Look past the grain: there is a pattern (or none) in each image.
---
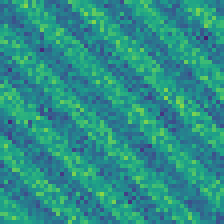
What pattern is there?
diagonal stripes
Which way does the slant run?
top left to bottom right
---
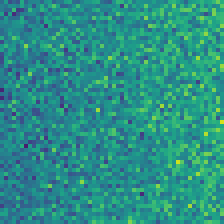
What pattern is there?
a smooth slope
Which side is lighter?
right
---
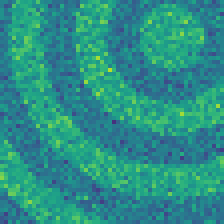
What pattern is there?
rings round one point
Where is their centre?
top right
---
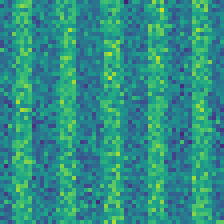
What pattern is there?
vertical stripes
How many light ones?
5
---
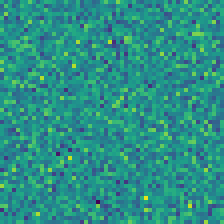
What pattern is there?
only noise
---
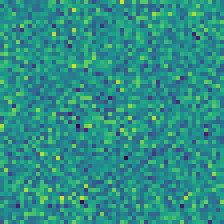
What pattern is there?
only noise
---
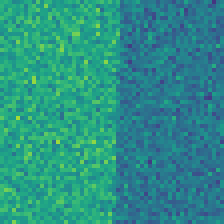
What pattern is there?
a sharp edge
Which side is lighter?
left
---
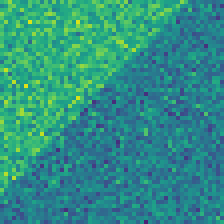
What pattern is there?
a sharp edge
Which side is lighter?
top left
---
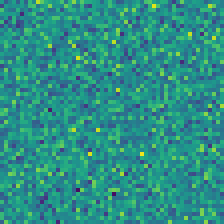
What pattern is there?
only noise
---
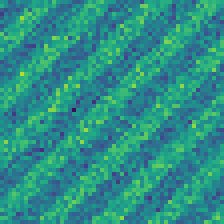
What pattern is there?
diagonal stripes
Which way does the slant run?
bottom left to top right
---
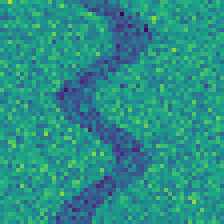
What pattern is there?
a wavy band
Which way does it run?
top to bottom
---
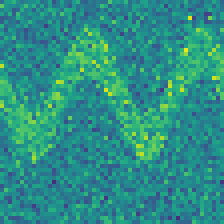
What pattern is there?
a wavy band
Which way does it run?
left to right
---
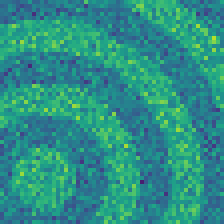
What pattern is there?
rings round one point
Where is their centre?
bottom left
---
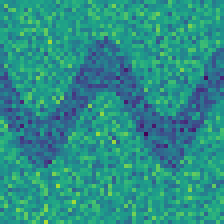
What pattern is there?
a wavy band
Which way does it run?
left to right
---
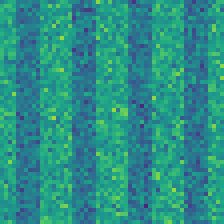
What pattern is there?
vertical stripes
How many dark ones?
4
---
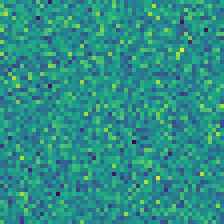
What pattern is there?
only noise
